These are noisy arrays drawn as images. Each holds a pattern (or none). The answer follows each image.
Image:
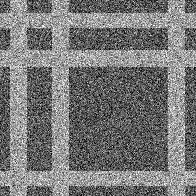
bands of rows crossing bands of columns
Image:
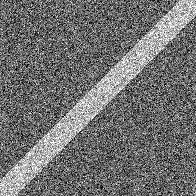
a diagonal band
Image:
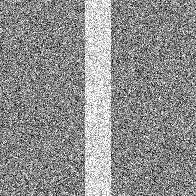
one band of columns
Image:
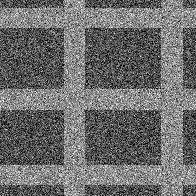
bands of rows crossing bands of columns
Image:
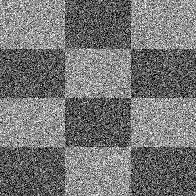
a checkerboard
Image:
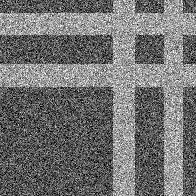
bands of rows crossing bands of columns
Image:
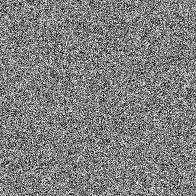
only noise
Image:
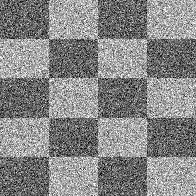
a checkerboard
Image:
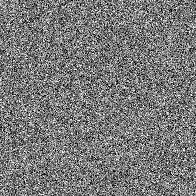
only noise
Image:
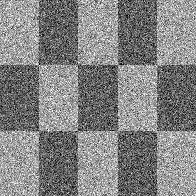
a checkerboard
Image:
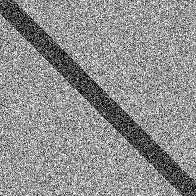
a diagonal band
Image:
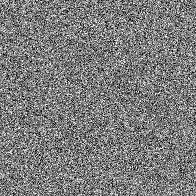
only noise
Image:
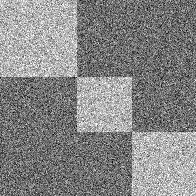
blocks along the diagonal
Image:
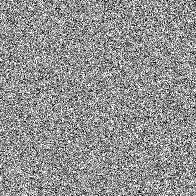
only noise
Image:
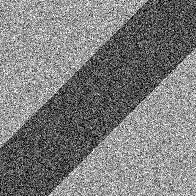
a diagonal band
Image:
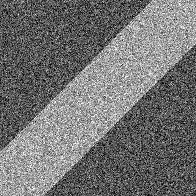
a diagonal band
